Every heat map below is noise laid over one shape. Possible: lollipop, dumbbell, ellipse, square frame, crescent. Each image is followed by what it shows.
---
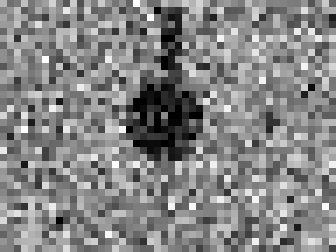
lollipop
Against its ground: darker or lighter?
darker
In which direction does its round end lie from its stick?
down
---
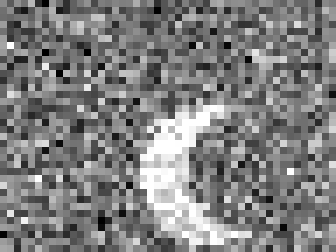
crescent
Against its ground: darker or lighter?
lighter
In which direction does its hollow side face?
right
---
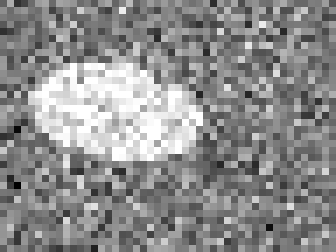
ellipse
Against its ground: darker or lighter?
lighter
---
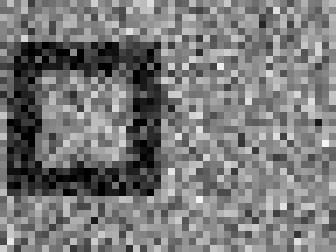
square frame
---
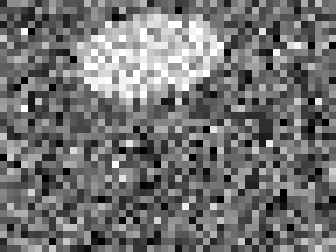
ellipse
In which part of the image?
top middle
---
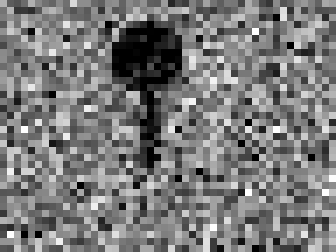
lollipop
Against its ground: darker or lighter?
darker
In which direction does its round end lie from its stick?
up
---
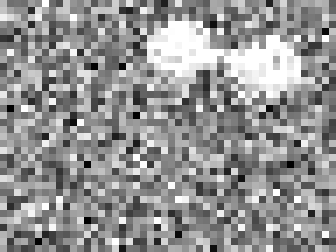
dumbbell
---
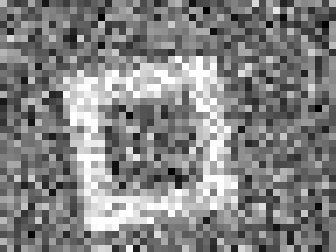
square frame
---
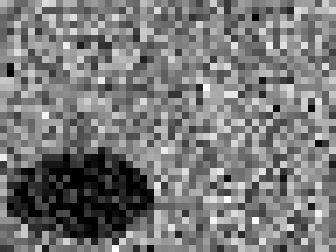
ellipse
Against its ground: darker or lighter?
darker
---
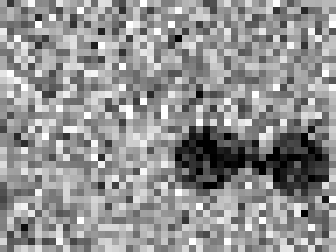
dumbbell
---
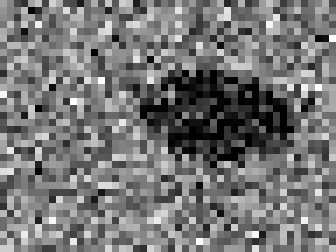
ellipse
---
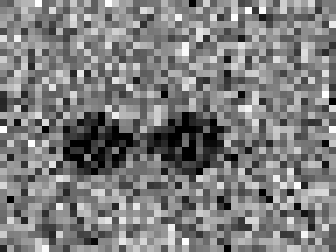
dumbbell
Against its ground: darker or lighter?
darker
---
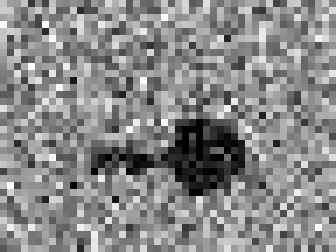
lollipop
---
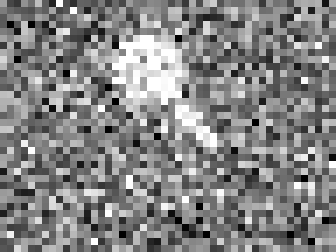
lollipop
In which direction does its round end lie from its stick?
up and left
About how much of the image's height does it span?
half
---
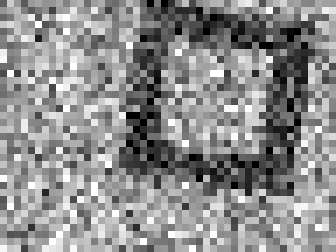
square frame
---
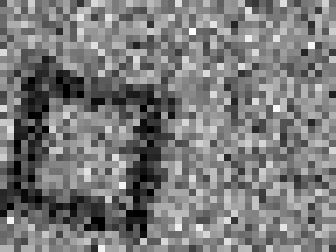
square frame
